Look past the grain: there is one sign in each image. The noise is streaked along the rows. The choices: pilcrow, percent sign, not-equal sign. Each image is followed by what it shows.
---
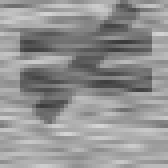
dark not-equal sign
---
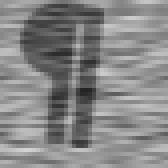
dark pilcrow
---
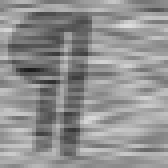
dark pilcrow
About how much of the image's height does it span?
nearly all
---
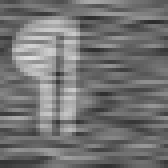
light pilcrow
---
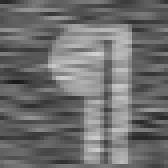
light pilcrow
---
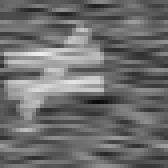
light not-equal sign
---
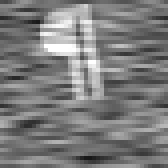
light pilcrow
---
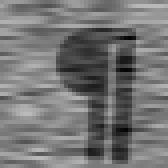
dark pilcrow
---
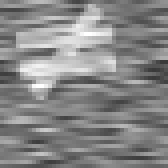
light not-equal sign
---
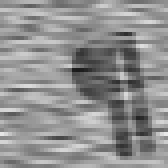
dark pilcrow
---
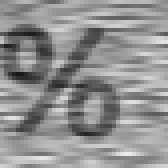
dark percent sign
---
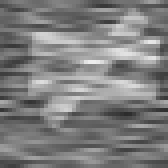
light not-equal sign
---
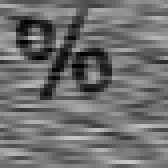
dark percent sign
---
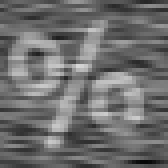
light percent sign
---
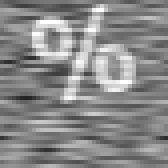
light percent sign
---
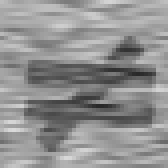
dark not-equal sign
